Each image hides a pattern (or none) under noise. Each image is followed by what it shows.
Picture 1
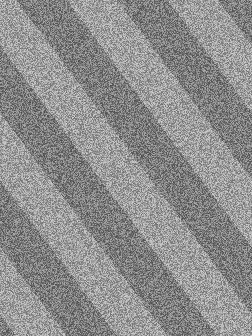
diagonal stripes
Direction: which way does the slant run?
top left to bottom right
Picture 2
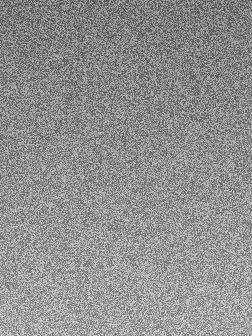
a smooth slope
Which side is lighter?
bottom
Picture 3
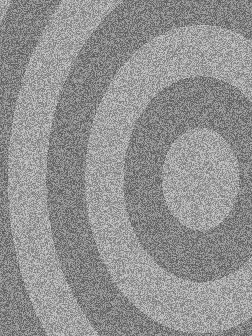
rings round one point
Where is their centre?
middle right
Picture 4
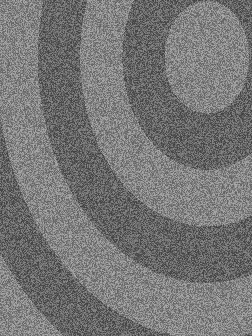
rings round one point
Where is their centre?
top right
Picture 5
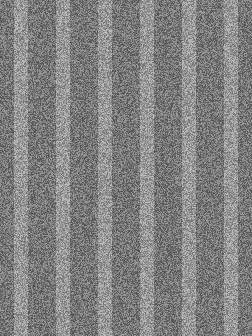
vertical stripes
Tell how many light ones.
6
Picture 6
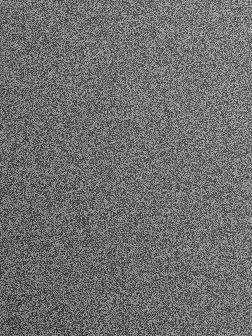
a smooth slope
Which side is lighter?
top right
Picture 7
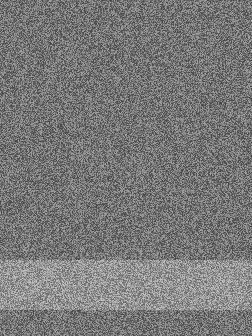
one horizontal stripe
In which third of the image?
bottom
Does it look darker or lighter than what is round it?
lighter
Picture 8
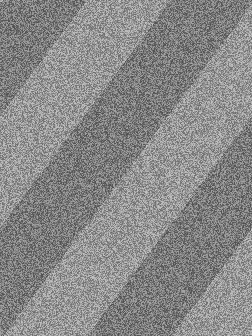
diagonal stripes
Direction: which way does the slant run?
bottom left to top right
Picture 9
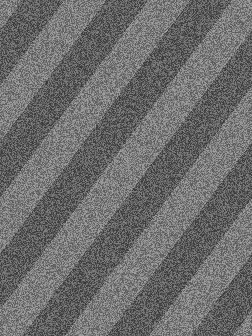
diagonal stripes
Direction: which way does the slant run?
bottom left to top right
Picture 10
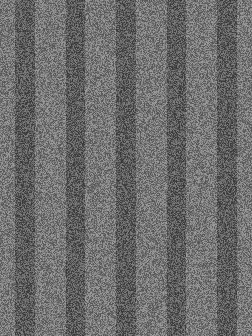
vertical stripes
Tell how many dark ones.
5
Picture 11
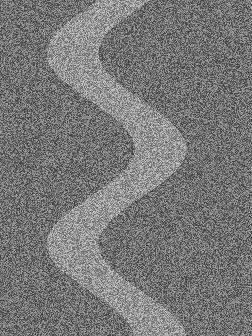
a wavy band
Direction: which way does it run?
top to bottom
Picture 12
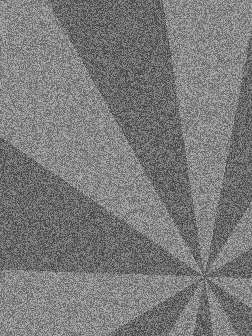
spokes from one point
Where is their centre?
bottom right
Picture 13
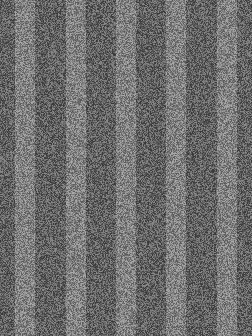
vertical stripes
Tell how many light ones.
5
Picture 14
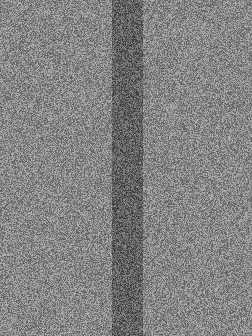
one vertical stripe
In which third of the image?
middle
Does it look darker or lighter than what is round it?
darker
